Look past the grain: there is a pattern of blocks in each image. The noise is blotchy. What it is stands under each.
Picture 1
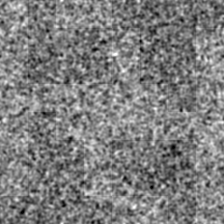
the same after a half turn
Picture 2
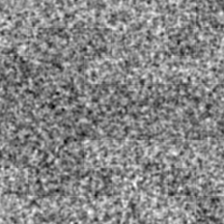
top and bottom mirror each other
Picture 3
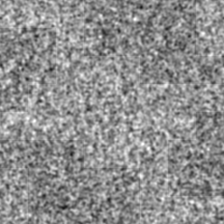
the same after a half turn
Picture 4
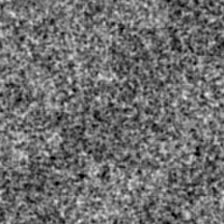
mirrored about the diagonal from the top left
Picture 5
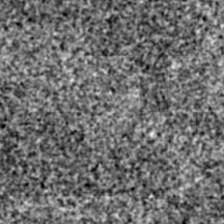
no symmetry
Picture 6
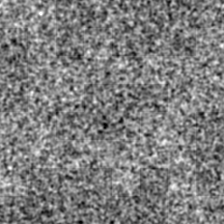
the same after a half turn
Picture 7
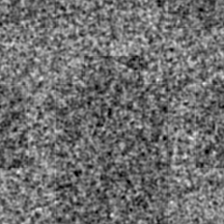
left and right mirror each other
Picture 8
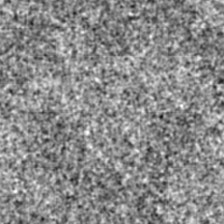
left and right mirror each other
